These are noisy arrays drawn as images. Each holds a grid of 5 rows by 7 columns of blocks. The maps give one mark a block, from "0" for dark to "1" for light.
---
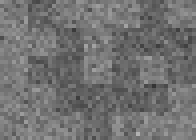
1 0 1 1 1 0 1
1 1 0 1 0 0 0
1 0 0 1 0 1 0
1 1 0 0 0 0 1
1 1 1 0 1 1 1
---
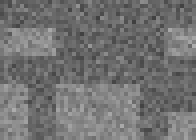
0 0 0 0 0 0 0
1 1 0 0 0 0 1
0 0 0 0 0 0 0
1 0 1 1 1 0 0
1 0 1 1 1 0 1
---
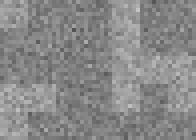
1 0 0 0 1 0 0
0 0 0 0 1 0 0
0 0 0 0 1 1 1
1 1 0 0 1 0 1
1 0 0 0 0 0 0
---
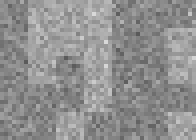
0 1 1 1 0 0 0
0 1 1 1 0 0 1
0 1 0 1 0 0 1
0 0 0 1 0 0 0
0 0 1 0 0 0 1
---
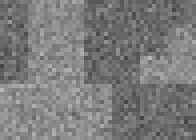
0 1 1 0 0 0 0
0 1 1 0 0 0 1
0 1 1 0 0 1 1
1 1 1 1 0 0 0
1 1 1 1 0 0 0
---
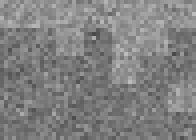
1 1 1 1 1 1 1
0 0 1 0 1 1 0
0 0 0 0 1 0 0
0 0 0 0 0 0 1
0 0 0 0 0 0 0
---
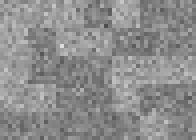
1 1 1 0 1 0 0
1 0 1 1 0 0 0
1 0 0 0 1 1 1
1 1 0 0 1 0 0
0 0 0 0 0 1 0
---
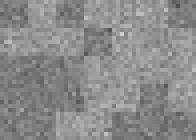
0 1 0 1 1 1 0
1 1 1 0 1 1 1
0 0 0 1 1 1 1
0 0 0 1 1 0 1
0 0 1 1 0 0 0
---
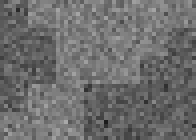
0 1 1 1 1 1 1
0 0 1 1 1 1 0
0 0 1 1 1 0 0
0 1 1 0 0 0 0
1 1 1 0 0 0 0
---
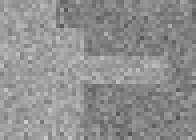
1 1 0 0 0 0 0
1 1 1 0 0 0 0
1 1 1 1 1 1 0
1 1 1 0 0 0 0
1 1 1 0 0 0 0
